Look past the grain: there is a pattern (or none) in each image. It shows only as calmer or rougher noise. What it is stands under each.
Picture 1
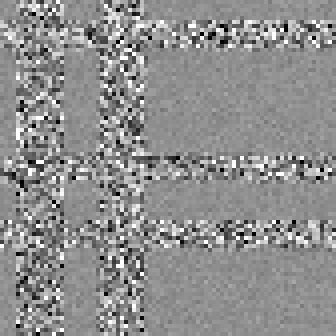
bands of rows crossing bands of columns
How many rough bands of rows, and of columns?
3 and 2
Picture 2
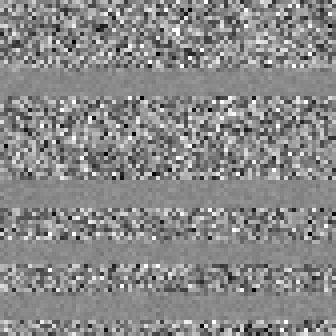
bands of rows
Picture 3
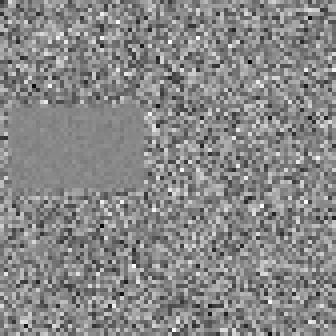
one block
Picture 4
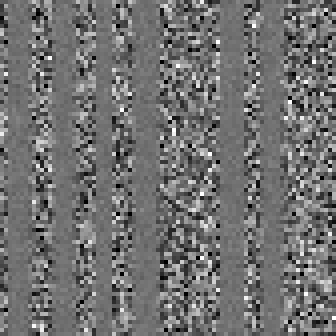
bands of columns
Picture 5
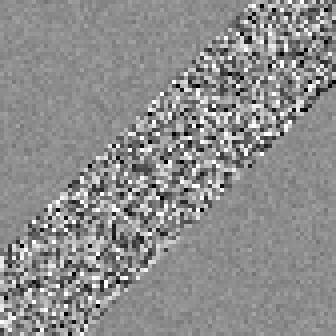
a diagonal band
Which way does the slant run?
bottom left to top right
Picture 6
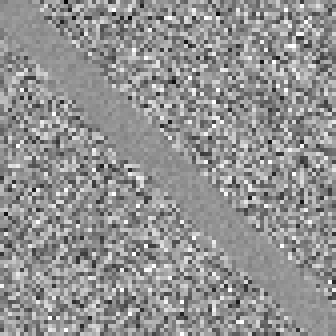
a diagonal band
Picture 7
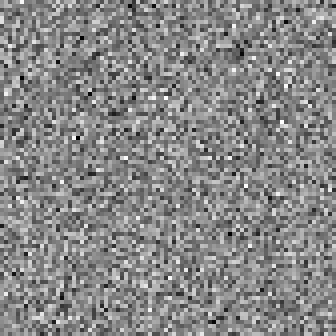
only noise
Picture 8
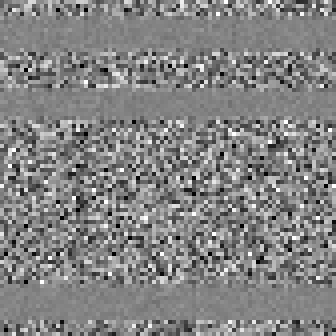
bands of rows
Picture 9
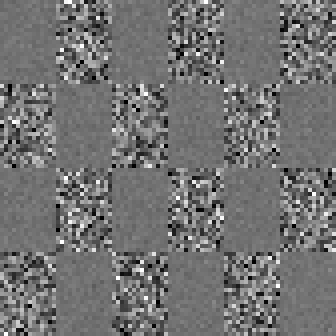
a checkerboard
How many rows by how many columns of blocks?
4 by 6
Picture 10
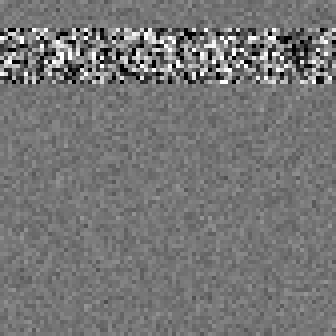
one band of rows
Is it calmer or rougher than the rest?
rougher
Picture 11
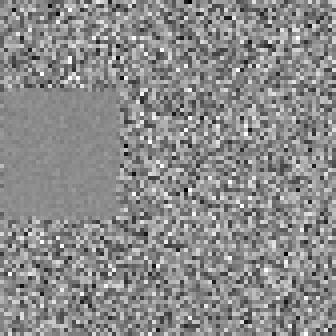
one block
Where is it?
middle left
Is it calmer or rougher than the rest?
calmer
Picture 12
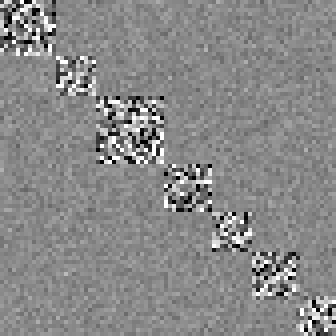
blocks along the diagonal
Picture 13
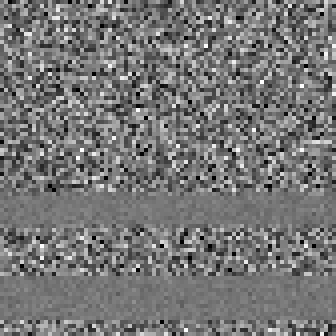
bands of rows
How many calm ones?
2
